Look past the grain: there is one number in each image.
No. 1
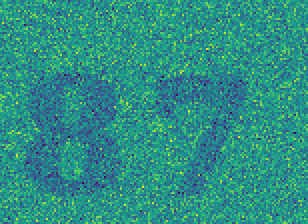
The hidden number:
87
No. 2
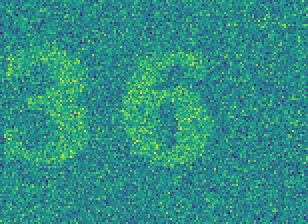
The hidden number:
36
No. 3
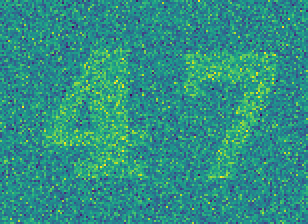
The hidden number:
47
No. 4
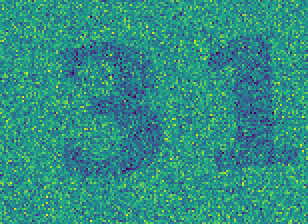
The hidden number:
31
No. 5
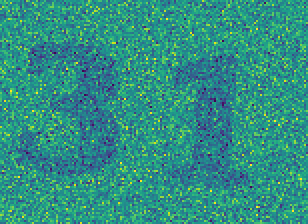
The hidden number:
31
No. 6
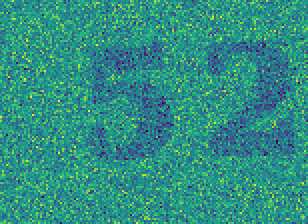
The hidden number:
52
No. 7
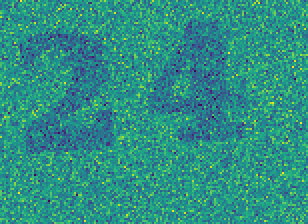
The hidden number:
24
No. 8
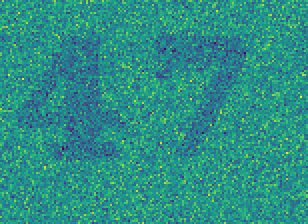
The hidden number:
47
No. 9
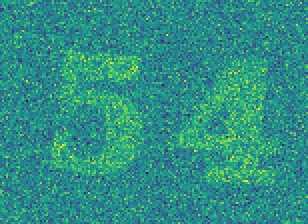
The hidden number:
54
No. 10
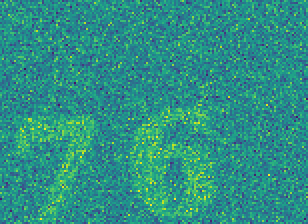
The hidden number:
76
